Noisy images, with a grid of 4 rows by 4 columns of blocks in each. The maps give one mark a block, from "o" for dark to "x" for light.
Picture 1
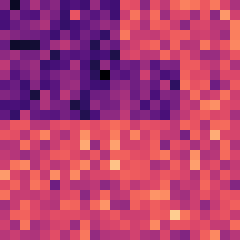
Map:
o o x x
o o o x
x x x x
x x x x
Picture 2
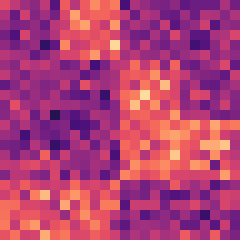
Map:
o x o o
o o x o
o o x x
x x o o
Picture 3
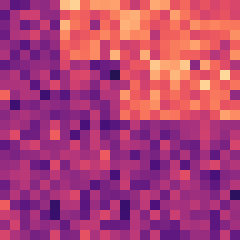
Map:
o x x x
o o x x
o o o o
o o o o
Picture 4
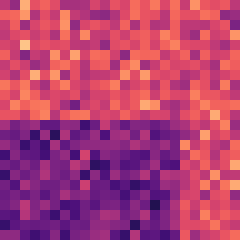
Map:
x x x x
x x x x
o o o x
o o o x
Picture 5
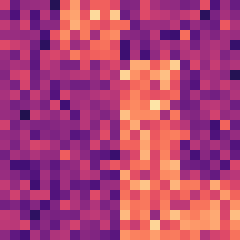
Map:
o x o o
o o x o
o o x o
o o x x
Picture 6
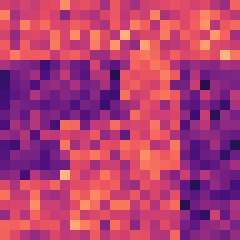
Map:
x x x x
o o x o
o x x o
x x x o
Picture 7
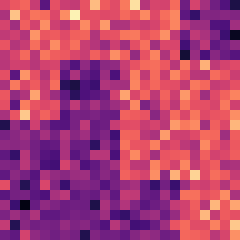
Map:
x x x o
x o x x
o o x x
o o o x
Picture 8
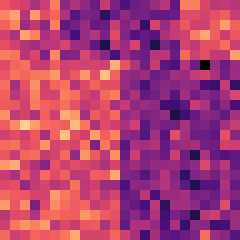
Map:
x o o x
x x o o
x x o o
x x o o
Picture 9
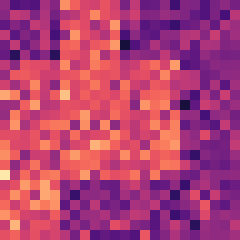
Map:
o x o o
x x x o
x x x o
x o o o
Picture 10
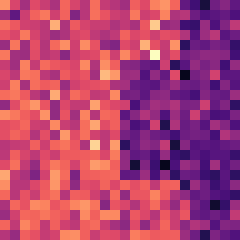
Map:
x x x o
x x o o
x x o o
x x x o
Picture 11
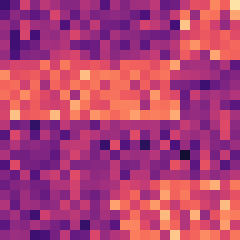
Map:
o o o x
x x x o
o o o o
o o x x
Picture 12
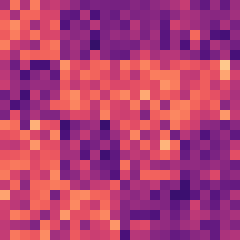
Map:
x o o o
o x x x
x o x o
x x o o
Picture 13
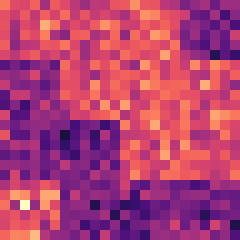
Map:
x x x o
o x x x
o o x x
x o o o
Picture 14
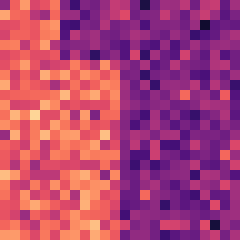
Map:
x o o o
x x o o
x x o o
x x o o
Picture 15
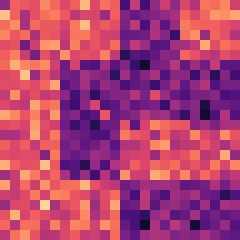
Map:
x x o x
x o o o
x o x x
x x o o
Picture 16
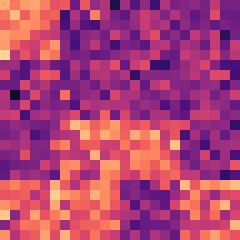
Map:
x o o o
o o o o
o x x o
x x o x
